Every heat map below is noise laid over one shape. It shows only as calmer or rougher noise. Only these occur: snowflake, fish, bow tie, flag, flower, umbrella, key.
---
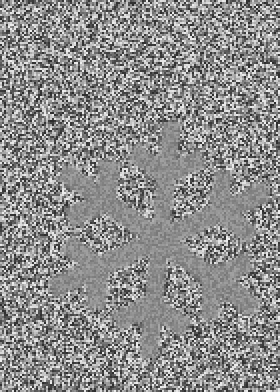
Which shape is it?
snowflake
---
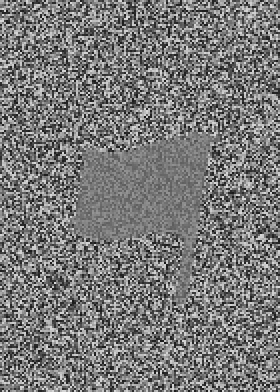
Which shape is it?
flag
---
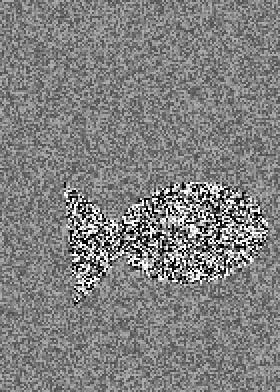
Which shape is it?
fish
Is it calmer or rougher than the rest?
rougher
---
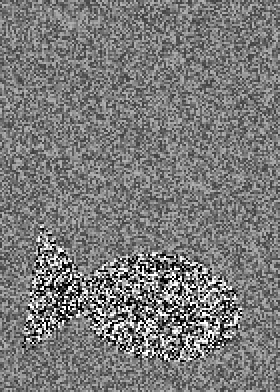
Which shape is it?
fish
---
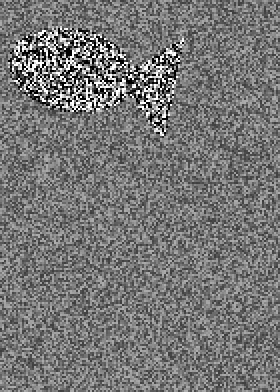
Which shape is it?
fish
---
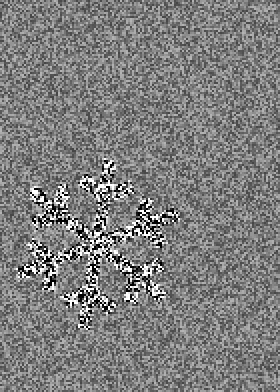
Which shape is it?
snowflake
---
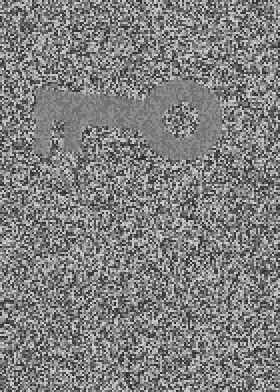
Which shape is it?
key
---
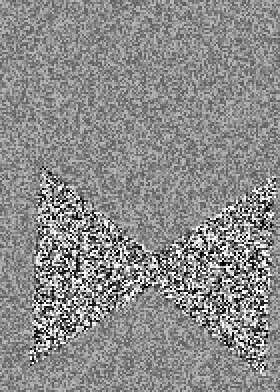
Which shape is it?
bow tie
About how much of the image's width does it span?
nearly all
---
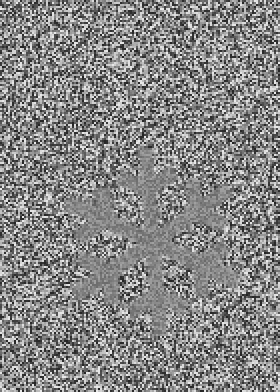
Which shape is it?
snowflake
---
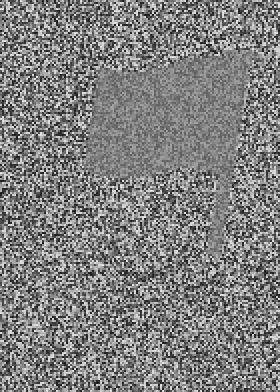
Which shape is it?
flag
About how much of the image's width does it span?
two thirds
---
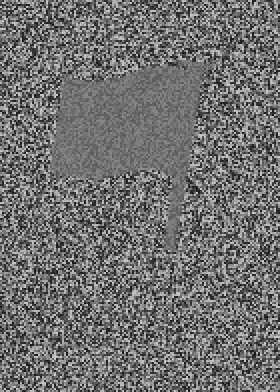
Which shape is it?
flag
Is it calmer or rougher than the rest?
calmer
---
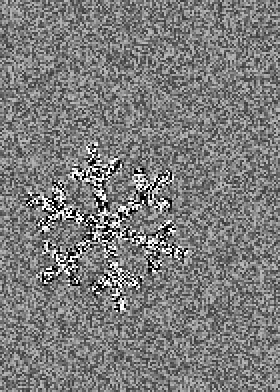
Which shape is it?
snowflake
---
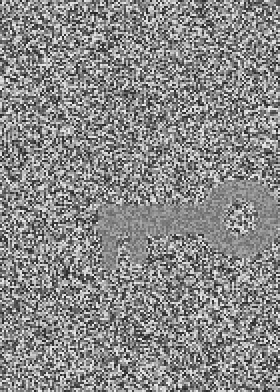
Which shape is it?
key
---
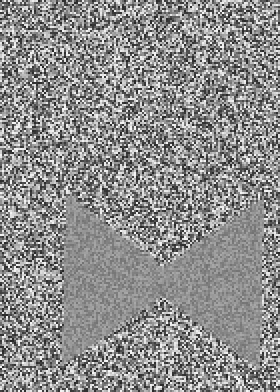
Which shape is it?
bow tie
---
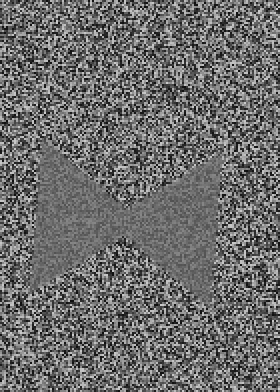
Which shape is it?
bow tie
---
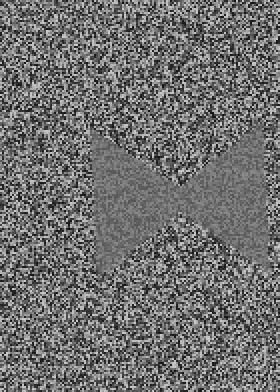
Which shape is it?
bow tie
